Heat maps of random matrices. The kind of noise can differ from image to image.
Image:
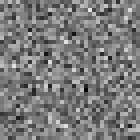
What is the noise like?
independent entries
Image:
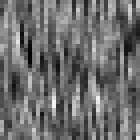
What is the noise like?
streaked along the columns
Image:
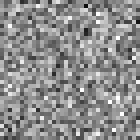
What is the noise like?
independent entries
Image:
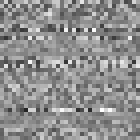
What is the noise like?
rows of uneven size
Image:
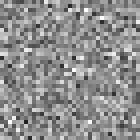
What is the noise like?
independent entries
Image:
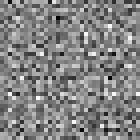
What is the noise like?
low rank plus noise
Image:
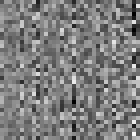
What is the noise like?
columns of uneven size
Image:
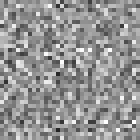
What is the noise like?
low rank plus noise
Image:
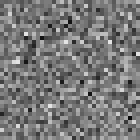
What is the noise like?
independent entries
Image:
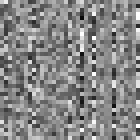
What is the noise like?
columns of uneven size
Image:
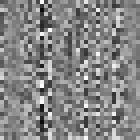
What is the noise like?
columns of uneven size
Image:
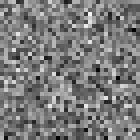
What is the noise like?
independent entries
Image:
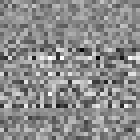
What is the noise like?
rows of uneven size
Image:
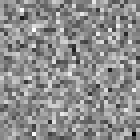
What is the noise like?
independent entries
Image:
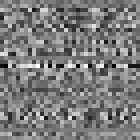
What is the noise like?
rows of uneven size
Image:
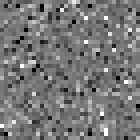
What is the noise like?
heavy tails
